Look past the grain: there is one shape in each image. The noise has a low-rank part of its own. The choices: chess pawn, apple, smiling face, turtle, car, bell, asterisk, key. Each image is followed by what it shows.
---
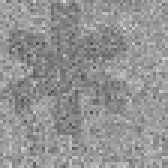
dark asterisk
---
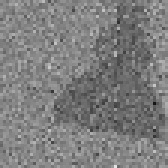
dark chess pawn
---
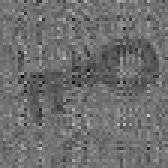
dark key
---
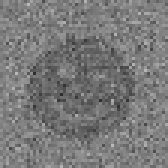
dark smiling face
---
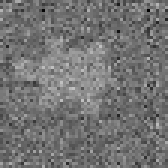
light turtle
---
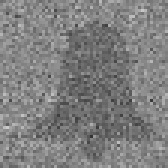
dark bell
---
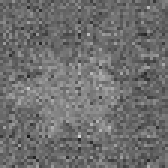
light turtle
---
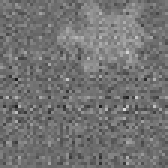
light turtle
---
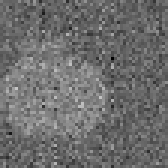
light apple
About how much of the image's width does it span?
two thirds
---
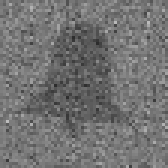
dark bell
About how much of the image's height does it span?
two thirds
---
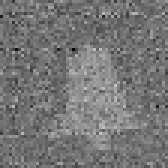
light bell
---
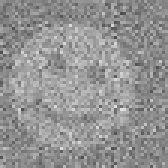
light smiling face
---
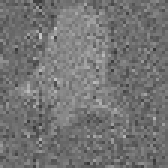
light bell
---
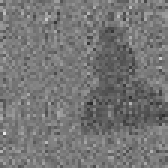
dark chess pawn
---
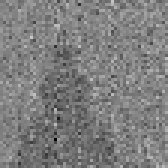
dark chess pawn
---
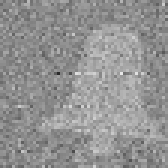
light bell
